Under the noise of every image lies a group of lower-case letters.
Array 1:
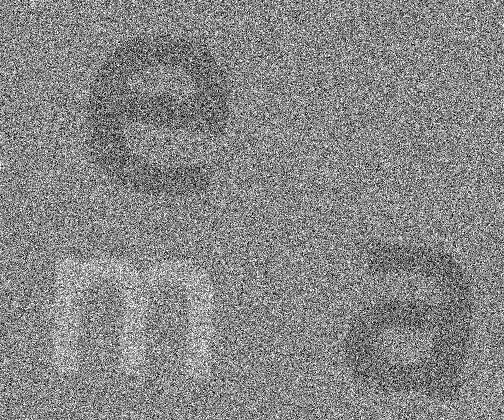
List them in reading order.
top left: dark e; bottom left: light m; bottom right: dark a
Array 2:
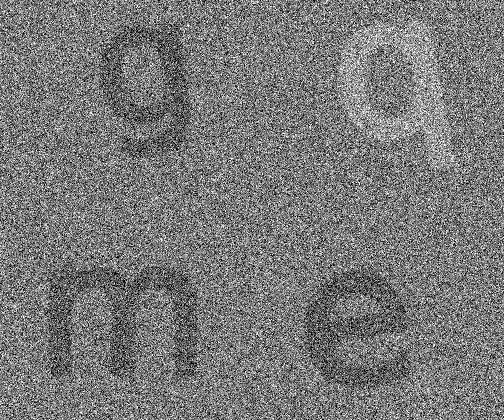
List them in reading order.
top left: dark g; top right: light q; bottom left: dark m; bottom right: dark e
